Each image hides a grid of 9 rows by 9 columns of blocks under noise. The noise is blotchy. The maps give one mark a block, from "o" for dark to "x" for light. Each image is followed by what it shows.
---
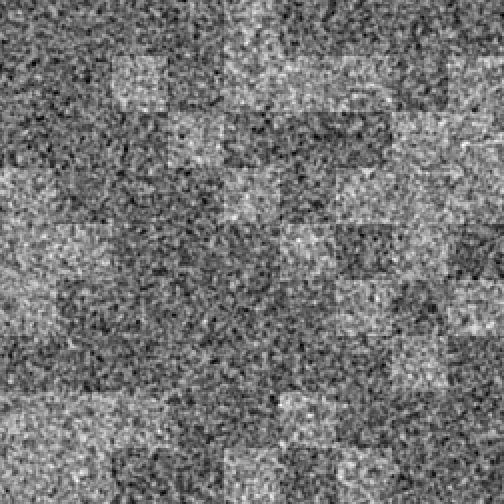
ooooxoooo
ooxoxxxox
oooxoooxx
xoooxoxxx
xxoooxoxo
xoooooxox
oooooooxo
xxxooxooo
xxooxoxoo
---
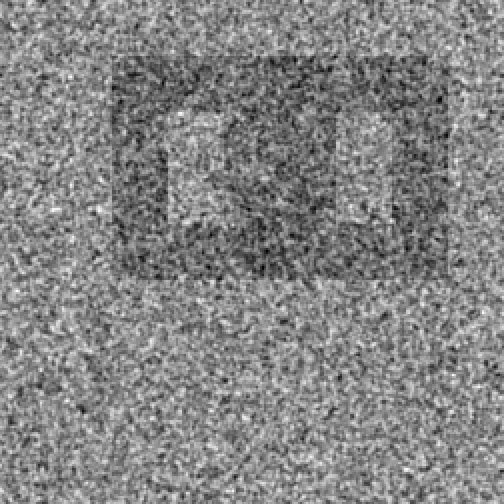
xxxxxxxxx
xxoooooox
xxoxooxox
xxoxooxox
xxoooooox
xxxxxxxxx
xxxxxxxxx
xxxxxxxxx
xxxxxxxxx
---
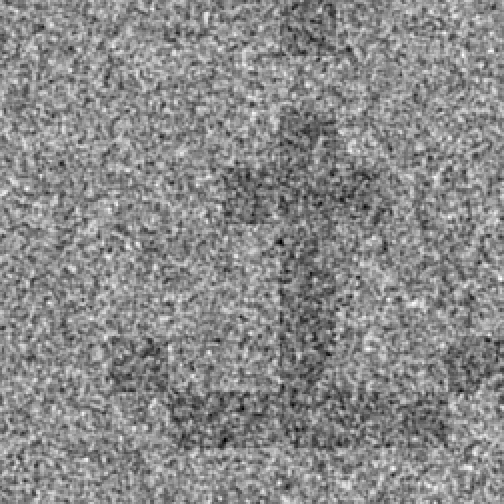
xxxxxoxxx
xxxxxxxxx
xxxxxoxxx
xxxxoooxx
xxxxxoxxx
xxxxxoxxx
xxoxxoxxo
xxxooooox
xxxxxxxxx
